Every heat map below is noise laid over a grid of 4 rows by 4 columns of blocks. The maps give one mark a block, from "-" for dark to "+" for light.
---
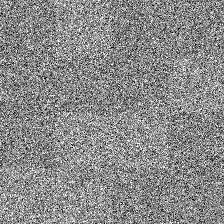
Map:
-+--
---+
-++-
++--
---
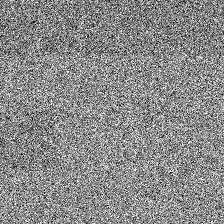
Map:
----
++++
-+++
++++
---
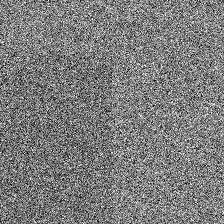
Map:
++++
--++
--++
--++
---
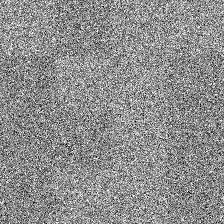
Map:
+-++
-++-
--+-
-++-
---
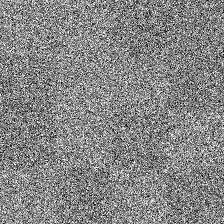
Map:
++--
-++-
-+-+
+-+-
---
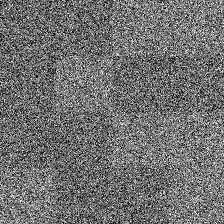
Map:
--++
-+--
--++
+--+
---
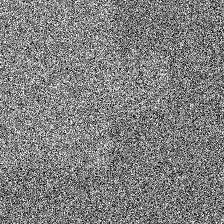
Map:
++--
+++-
++--
----
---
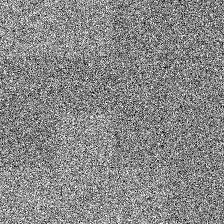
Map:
++--
----
-+--
+++-
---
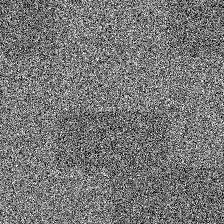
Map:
-++-
++++
+--+
++--
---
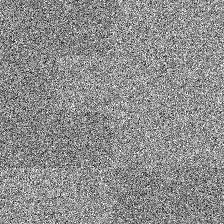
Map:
--++
-+++
--++
++--
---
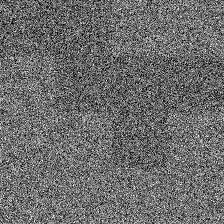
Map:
--++
+---
++-+
++++
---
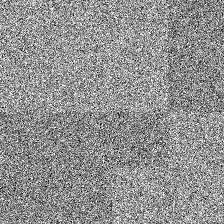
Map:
+++-
+++-
---+
--++
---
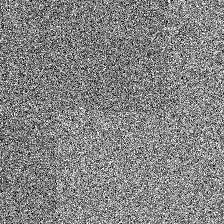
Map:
---+
---+
-+++
-+++
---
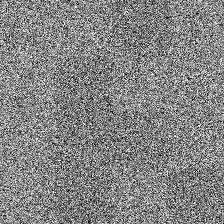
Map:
++-+
+-++
+--+
+-+-
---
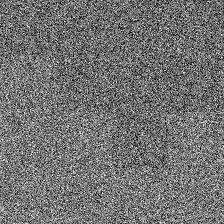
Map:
----
+---
++-+
++++
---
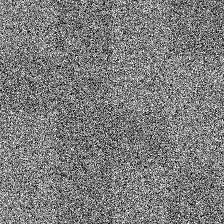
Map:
+-+-
--++
+--+
+-+-
